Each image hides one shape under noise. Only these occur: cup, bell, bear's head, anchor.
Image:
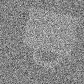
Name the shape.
cup
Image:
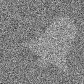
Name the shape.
bell
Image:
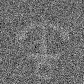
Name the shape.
anchor
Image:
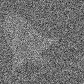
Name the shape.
bell
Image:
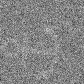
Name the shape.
anchor
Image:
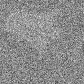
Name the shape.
bell
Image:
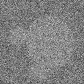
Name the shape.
bear's head
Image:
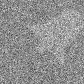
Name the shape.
bell
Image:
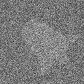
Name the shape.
bell
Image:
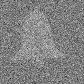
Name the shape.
bell
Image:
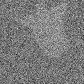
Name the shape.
bell
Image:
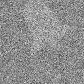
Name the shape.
bell
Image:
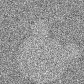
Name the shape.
bear's head
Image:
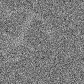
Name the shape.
anchor
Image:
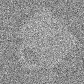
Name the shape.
cup
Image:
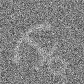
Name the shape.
anchor
